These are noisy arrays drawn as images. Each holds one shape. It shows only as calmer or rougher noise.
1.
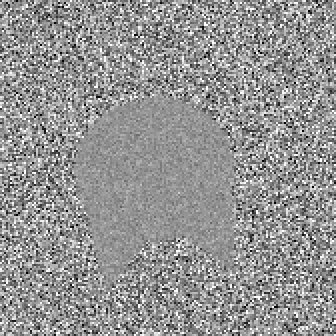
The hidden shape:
cat's head
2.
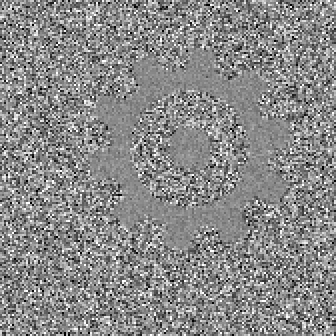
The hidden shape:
gear
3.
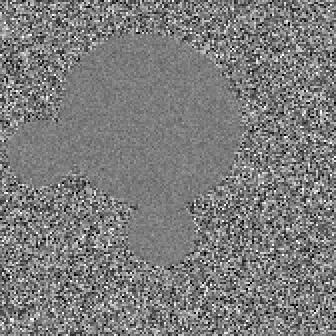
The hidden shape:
bear's head
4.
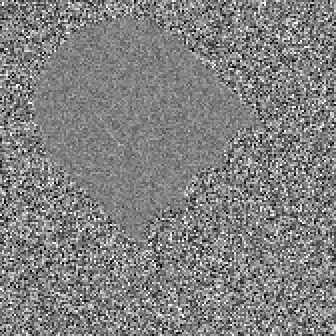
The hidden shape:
ghost
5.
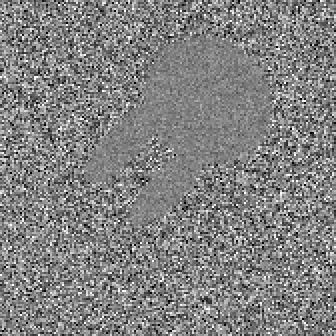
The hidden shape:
rabbit's head
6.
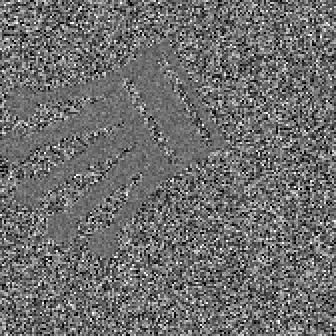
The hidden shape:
chess queen
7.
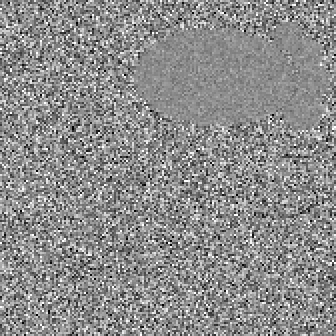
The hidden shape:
footprint
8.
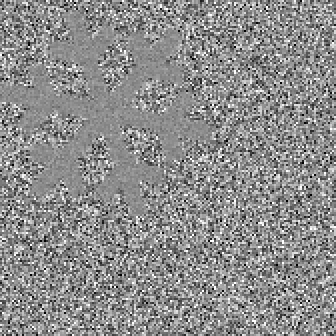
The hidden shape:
snowflake
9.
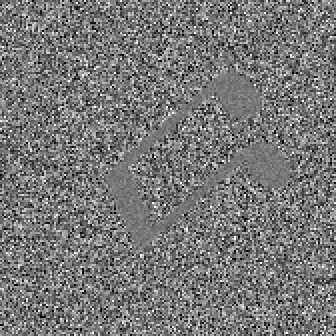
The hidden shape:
pair of musical notes
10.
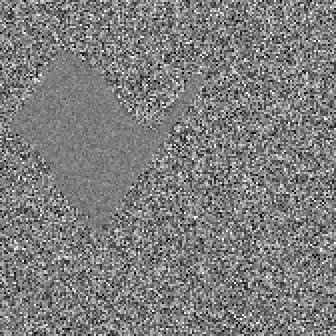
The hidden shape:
flag
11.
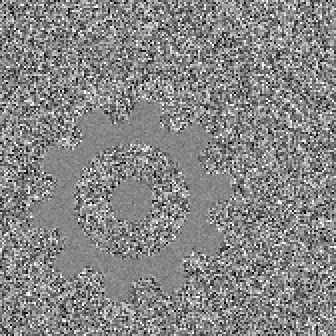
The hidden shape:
gear
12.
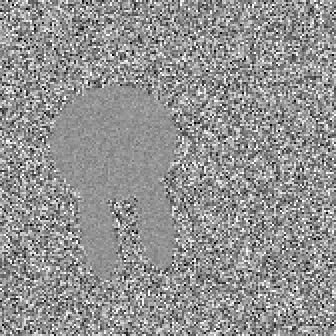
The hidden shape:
rabbit's head
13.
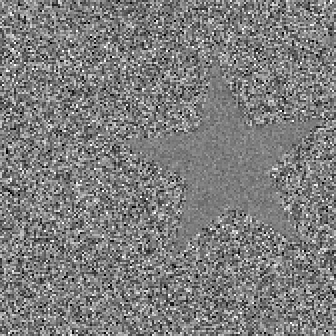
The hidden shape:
star
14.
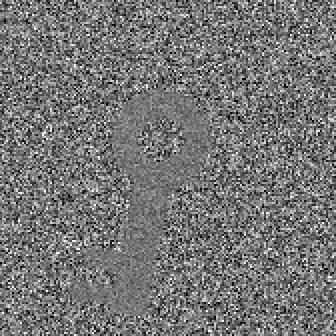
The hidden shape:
key
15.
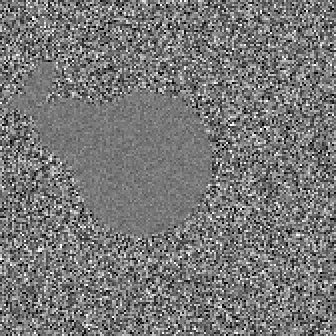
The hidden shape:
pear
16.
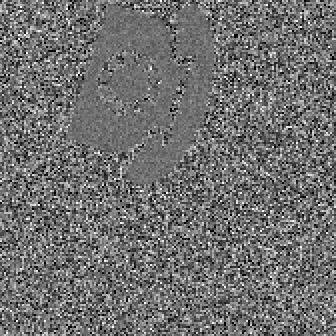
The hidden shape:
telephone
